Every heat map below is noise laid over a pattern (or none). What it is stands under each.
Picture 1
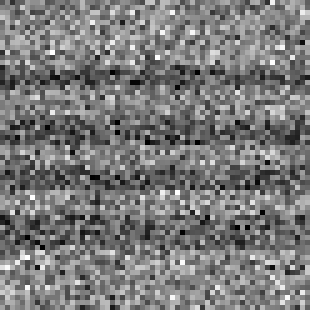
bands of rows
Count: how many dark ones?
4
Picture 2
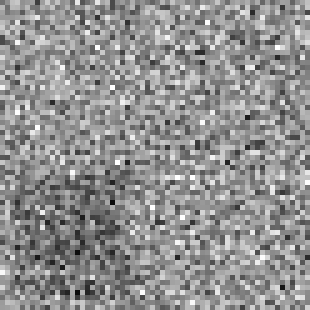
one block
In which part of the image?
bottom left
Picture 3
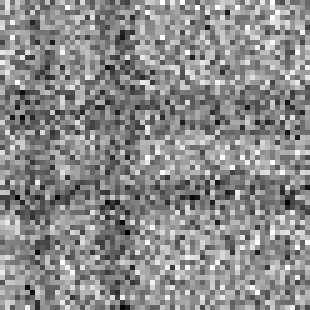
bands of rows crossing bands of columns
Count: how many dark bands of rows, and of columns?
2 and 2
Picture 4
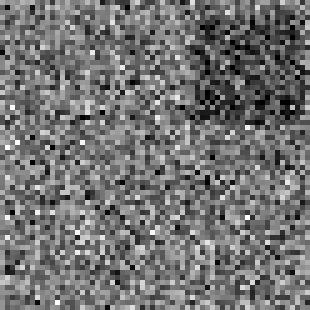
one block
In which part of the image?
top right
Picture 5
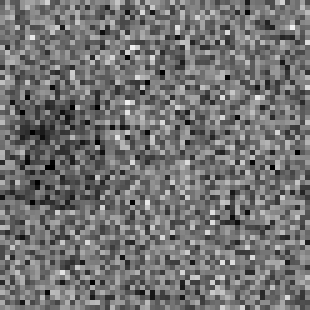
one block
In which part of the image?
middle left
